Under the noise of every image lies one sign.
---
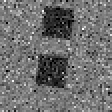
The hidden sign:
colon
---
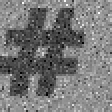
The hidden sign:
hash sign
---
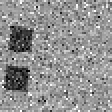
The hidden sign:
colon
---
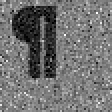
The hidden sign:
pilcrow
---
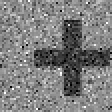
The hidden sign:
plus sign
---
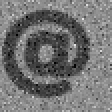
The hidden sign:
at sign
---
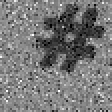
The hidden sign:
hash sign
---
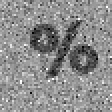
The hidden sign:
percent sign
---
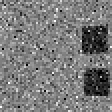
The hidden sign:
colon
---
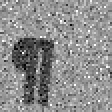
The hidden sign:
pilcrow
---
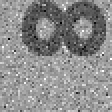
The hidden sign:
infinity sign
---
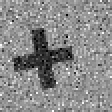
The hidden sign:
plus sign
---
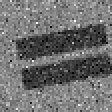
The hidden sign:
equals sign
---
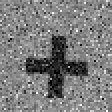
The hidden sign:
plus sign
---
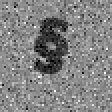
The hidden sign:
section sign
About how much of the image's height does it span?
half
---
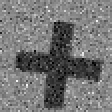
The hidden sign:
plus sign
